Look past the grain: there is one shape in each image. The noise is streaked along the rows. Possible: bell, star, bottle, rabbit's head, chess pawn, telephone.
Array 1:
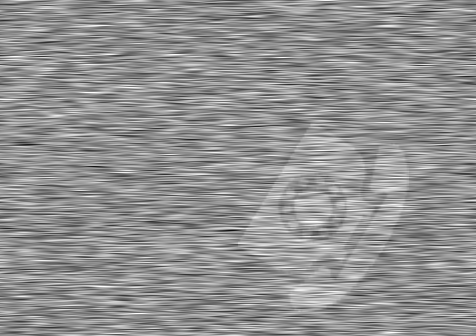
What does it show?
light telephone
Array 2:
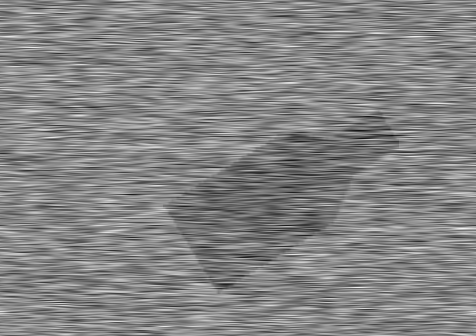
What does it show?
dark bottle
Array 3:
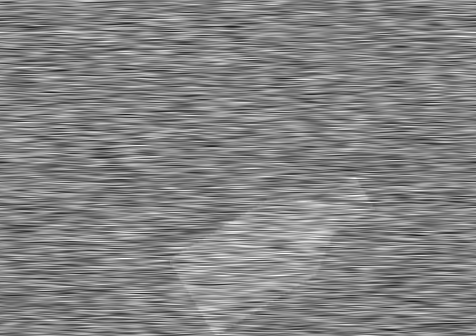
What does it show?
light bottle
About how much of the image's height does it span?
half
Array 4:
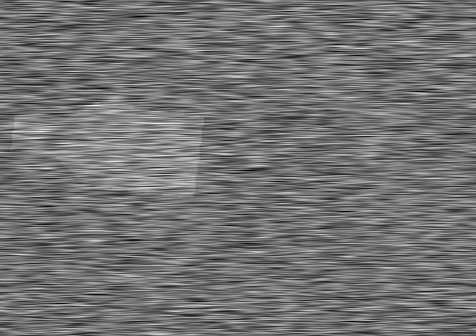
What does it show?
light bottle, middle left
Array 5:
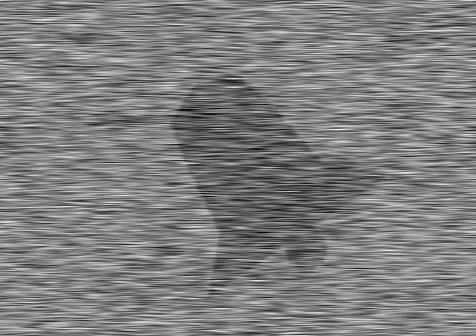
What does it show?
dark bell
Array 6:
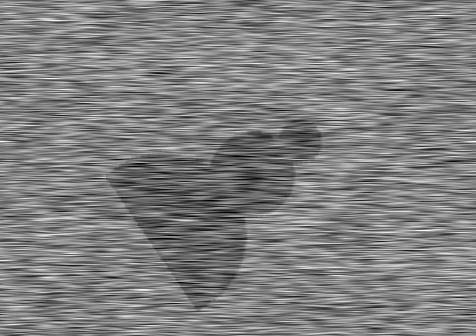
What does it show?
dark chess pawn
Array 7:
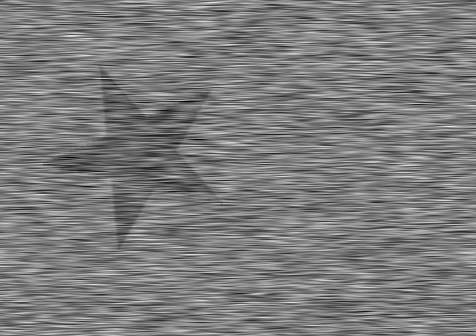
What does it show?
dark star
